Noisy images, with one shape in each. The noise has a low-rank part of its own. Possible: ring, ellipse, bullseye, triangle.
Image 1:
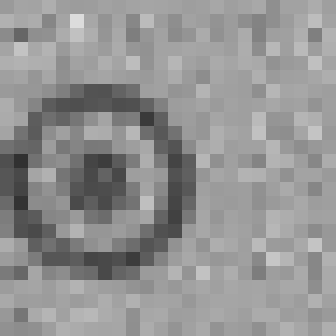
bullseye
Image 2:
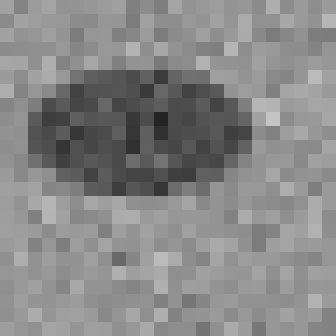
ellipse
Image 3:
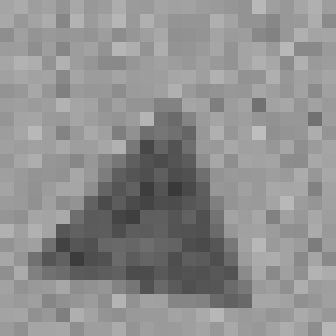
triangle
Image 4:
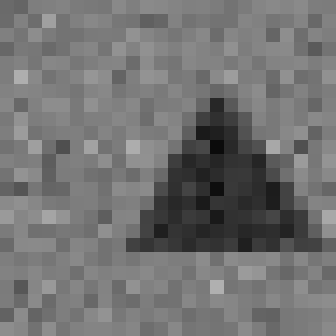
triangle
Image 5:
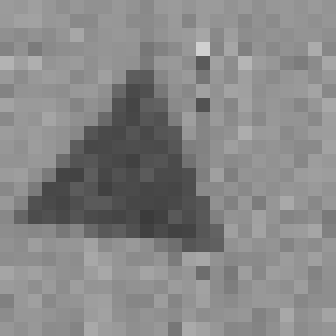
triangle
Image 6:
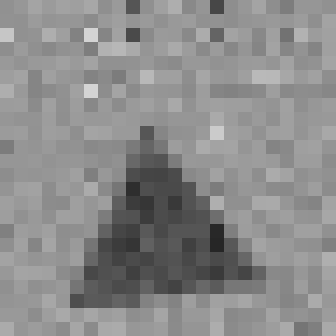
triangle
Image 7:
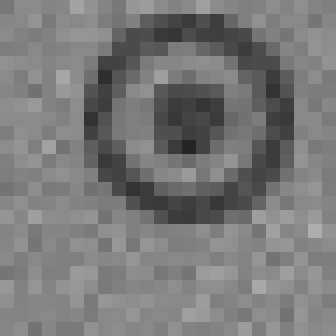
bullseye
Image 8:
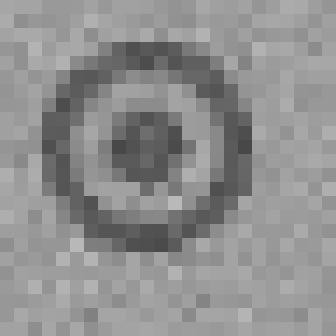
bullseye
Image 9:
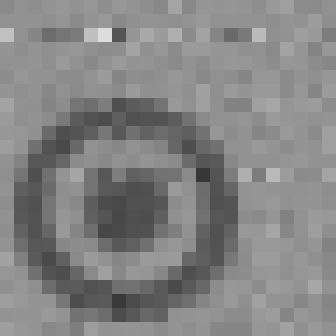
bullseye
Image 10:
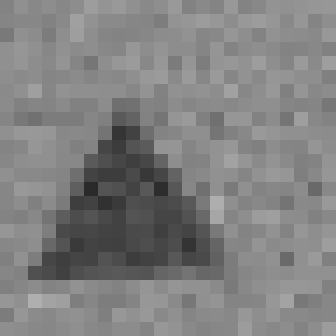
triangle
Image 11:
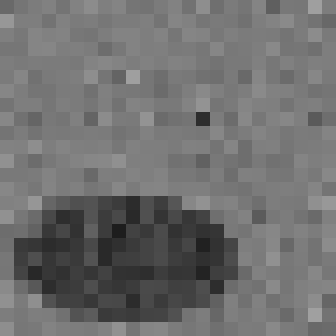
ellipse
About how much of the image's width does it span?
two thirds
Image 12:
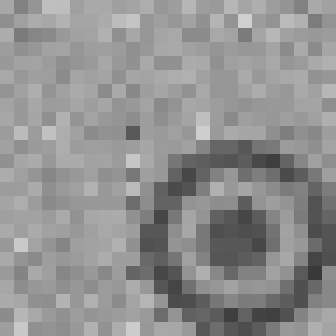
bullseye
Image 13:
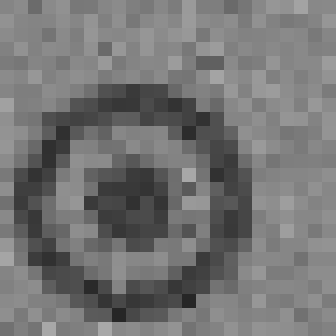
bullseye
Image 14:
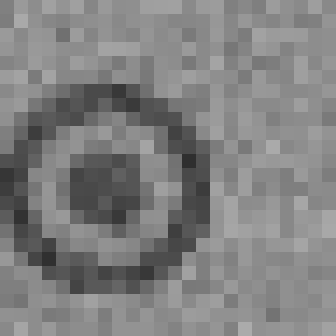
bullseye
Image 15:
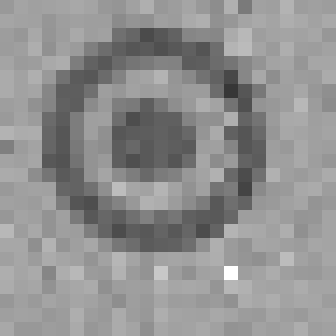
bullseye
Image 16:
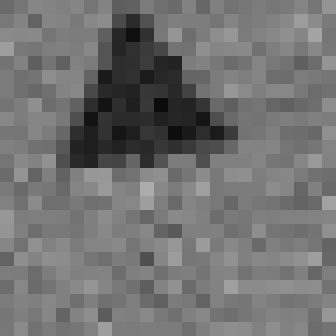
triangle
